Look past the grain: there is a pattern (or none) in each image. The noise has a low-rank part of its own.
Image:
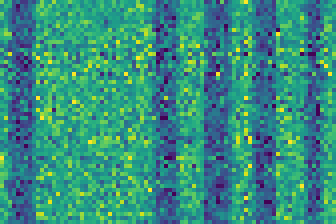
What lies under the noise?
bands of columns
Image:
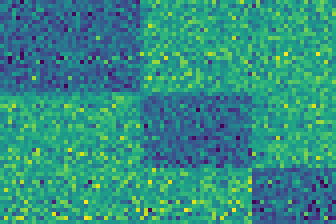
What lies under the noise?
blocks along the diagonal
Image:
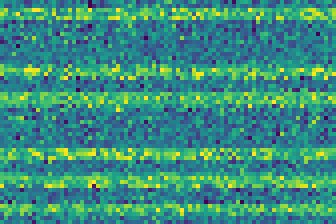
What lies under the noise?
bands of rows
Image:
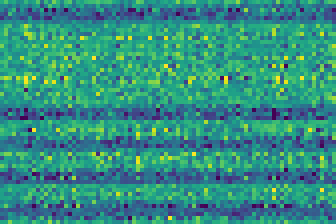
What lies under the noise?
bands of rows
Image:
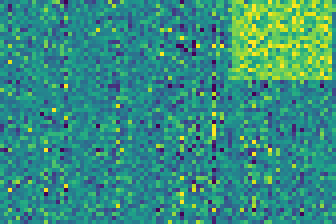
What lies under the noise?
one block
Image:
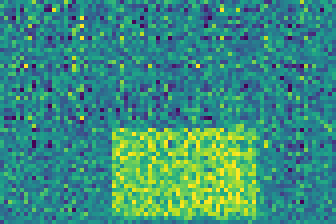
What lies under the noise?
one block
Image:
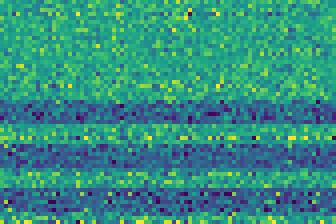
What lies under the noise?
bands of rows
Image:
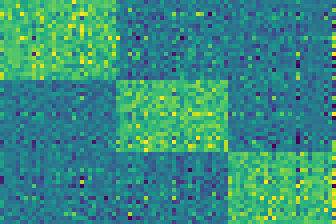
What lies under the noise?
blocks along the diagonal
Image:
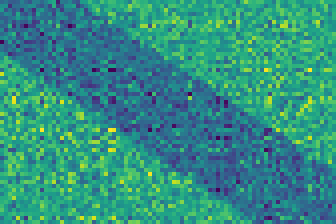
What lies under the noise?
a diagonal band
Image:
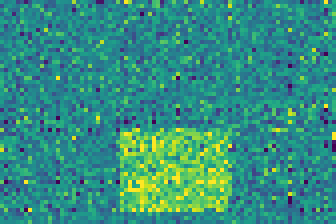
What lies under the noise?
one block
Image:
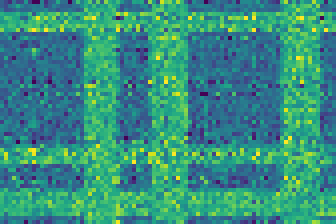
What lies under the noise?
bands of rows crossing bands of columns
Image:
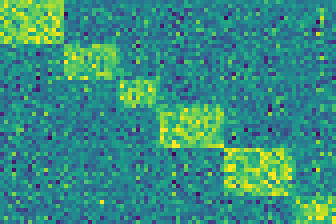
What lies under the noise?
blocks along the diagonal
